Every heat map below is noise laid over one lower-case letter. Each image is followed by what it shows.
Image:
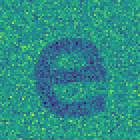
e
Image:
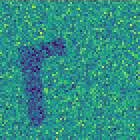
r
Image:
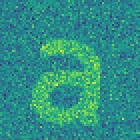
a
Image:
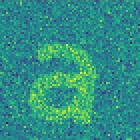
a
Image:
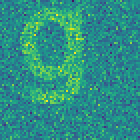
g
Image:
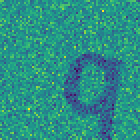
q
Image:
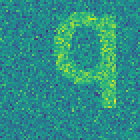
q
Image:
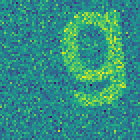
g
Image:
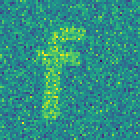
f
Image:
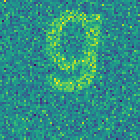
g
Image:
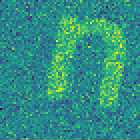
n
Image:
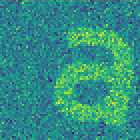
a
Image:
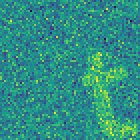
t
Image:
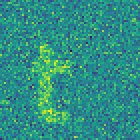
t
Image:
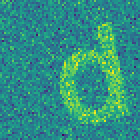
d
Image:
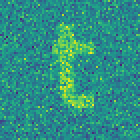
t
